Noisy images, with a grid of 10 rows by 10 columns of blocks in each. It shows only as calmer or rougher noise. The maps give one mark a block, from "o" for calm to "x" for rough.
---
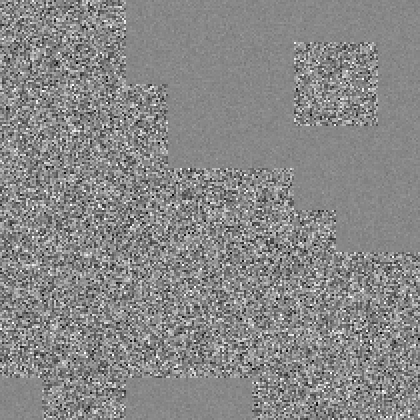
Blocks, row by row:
xxxooooooo
xxxooooxxo
xxxxoooxxo
xxxxoooooo
xxxxxxxooo
xxxxxxxxoo
xxxxxxxxxx
xxxxxxxxxx
xxxxxxxxxx
oxxoooxxxx
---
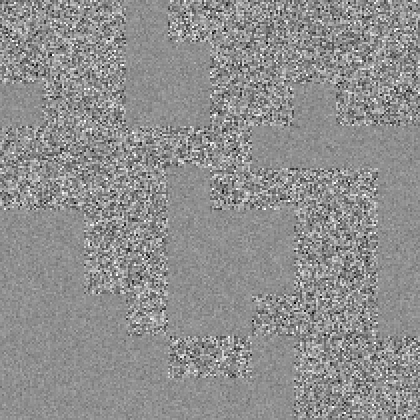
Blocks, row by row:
xxxoxxxxxx
xxxooxxxxx
oxxooxxoxx
xxxxxxoooo
xxxxoxxxxo
ooxxoooxxo
ooxxoooxxo
oooxooxxxo
ooooxxoxxx
oooooooxxx
